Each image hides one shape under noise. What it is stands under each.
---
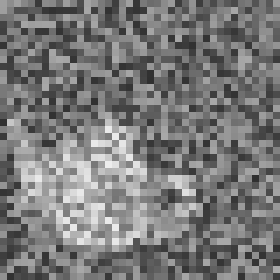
teapot
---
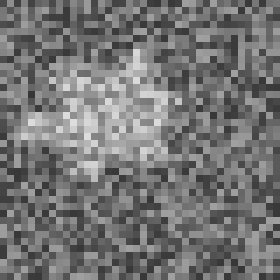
turtle
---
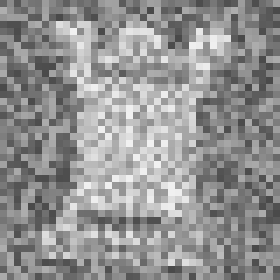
chess rook
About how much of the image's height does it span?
nearly all
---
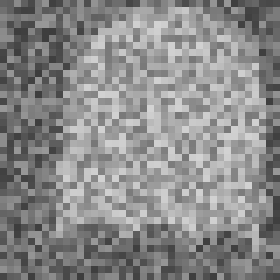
ghost
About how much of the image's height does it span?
nearly all
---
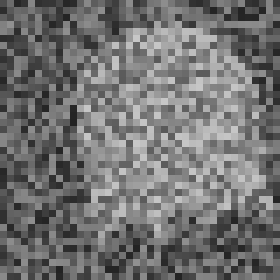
ghost
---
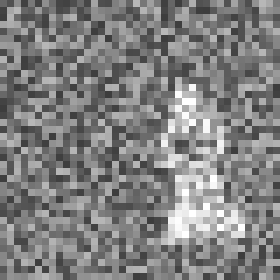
chess bishop
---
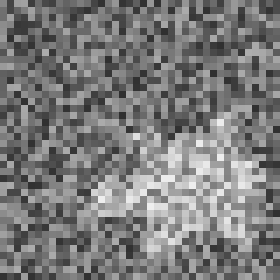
turtle
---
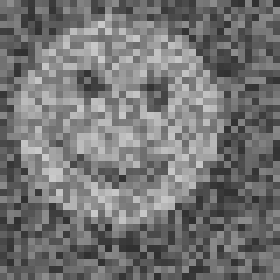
smiling face
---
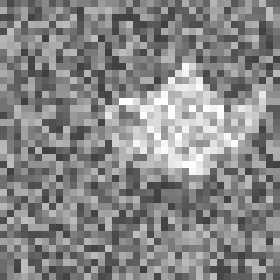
teapot
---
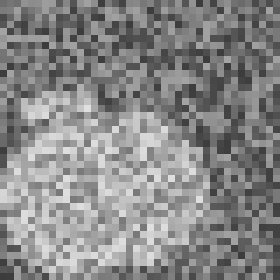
apple
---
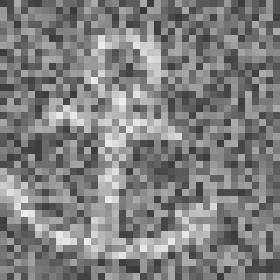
anchor
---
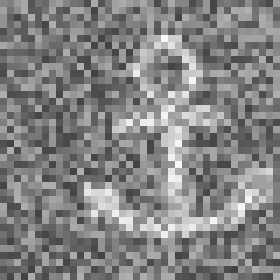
anchor
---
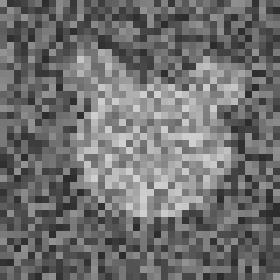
bear's head
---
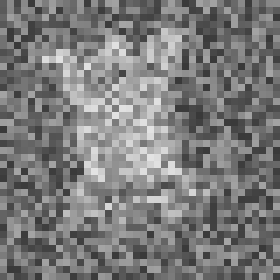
chess rook
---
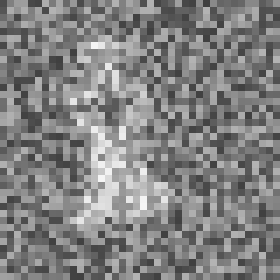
chess bishop
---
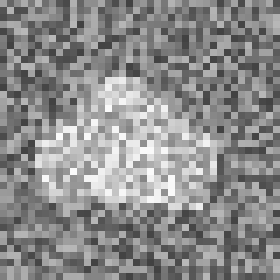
cloud
